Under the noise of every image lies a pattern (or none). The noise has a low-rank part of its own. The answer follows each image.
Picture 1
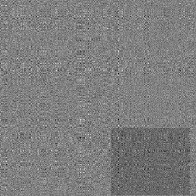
one block
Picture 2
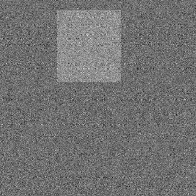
one block
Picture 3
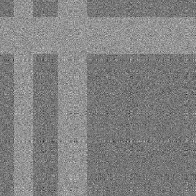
bands of rows crossing bands of columns
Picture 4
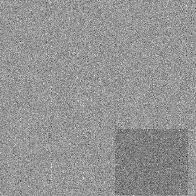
one block
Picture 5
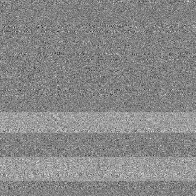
bands of rows
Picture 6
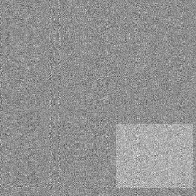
one block
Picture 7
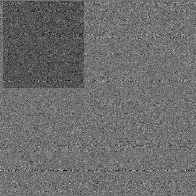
one block
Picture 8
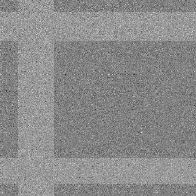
bands of rows crossing bands of columns
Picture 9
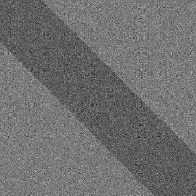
a diagonal band
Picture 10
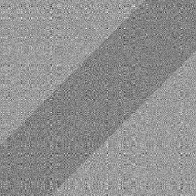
a diagonal band
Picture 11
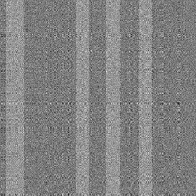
bands of columns
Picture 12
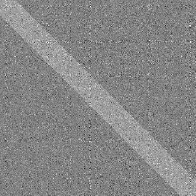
a diagonal band
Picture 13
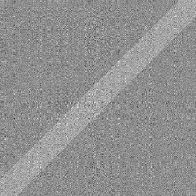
a diagonal band
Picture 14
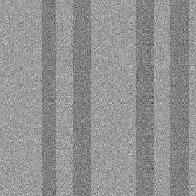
bands of columns
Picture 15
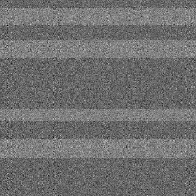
bands of rows
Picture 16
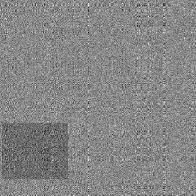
one block
